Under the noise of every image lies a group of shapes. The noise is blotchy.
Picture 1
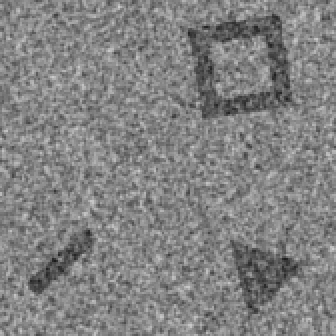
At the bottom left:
bar
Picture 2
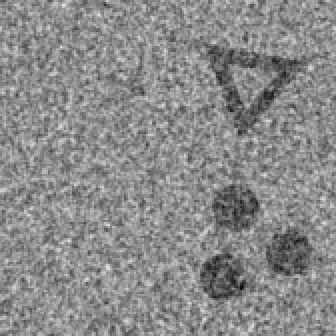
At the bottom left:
nothing
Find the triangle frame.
top right
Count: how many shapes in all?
2
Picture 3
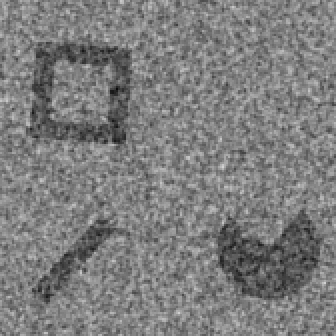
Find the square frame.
top left
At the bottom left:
bar
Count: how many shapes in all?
3
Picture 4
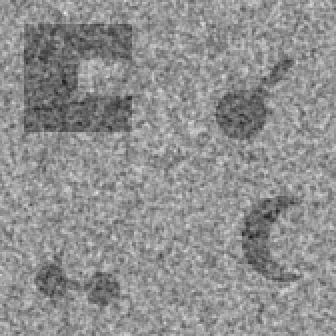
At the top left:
square with a notch
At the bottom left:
dumbbell
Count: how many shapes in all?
4
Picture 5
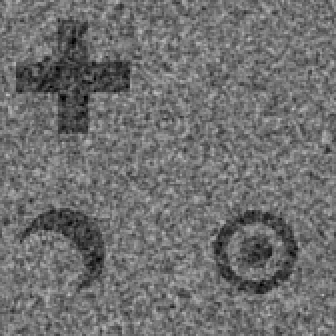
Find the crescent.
bottom left
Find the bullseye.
bottom right
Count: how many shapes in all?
3
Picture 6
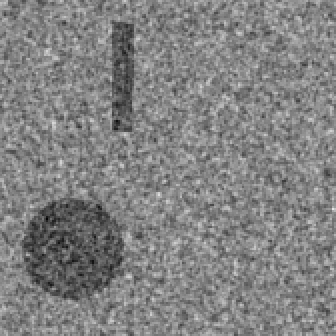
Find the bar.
top left
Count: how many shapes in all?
2
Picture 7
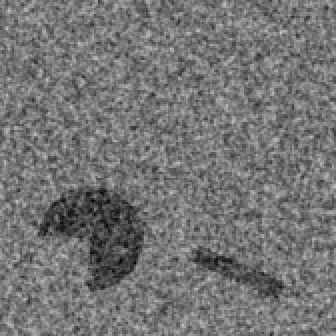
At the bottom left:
disc with a wedge cut out
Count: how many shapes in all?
2
